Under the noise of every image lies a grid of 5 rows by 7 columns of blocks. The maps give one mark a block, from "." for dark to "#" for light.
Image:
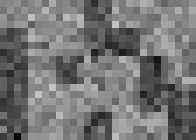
# # # . # # #
. # # . . # #
. # . # # . #
. # # # # . .
. # # . # # .
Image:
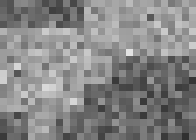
. . . # # # #
# # # # # # #
# # # # . . .
# # # . . . .
. # . . . . .
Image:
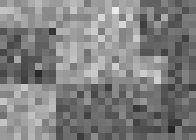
# # # # # . .
. . # # # . .
. . # # # # .
# # . . . . .
# # . . . . .
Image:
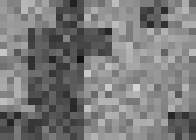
# # . # # . #
# . . . # # #
# . . # # # #
# . . # # # #
. . . # # # .
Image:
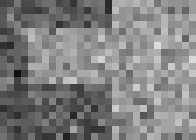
. . . . # # #
. # # # # # #
. # # # # # #
. . . . # # #
. . . . # # #
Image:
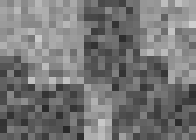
# # # . . # #
# # # . . # #
. # # . . . #
. . . # . . .
. . . # . . .
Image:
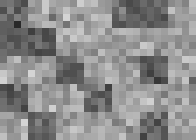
. # # # . . #
. . # # # # #
# # . # # . #
. # # . # # #
# . # # # . #
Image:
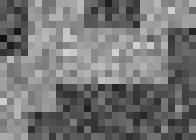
. # # . . # #
. # # # # # .
# # # # # # .
# # . . . . .
# . . . . . .
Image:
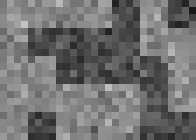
# # # # . # .
# . . . . # #
# # . . . . #
# # # # # . #
# . # # # . .
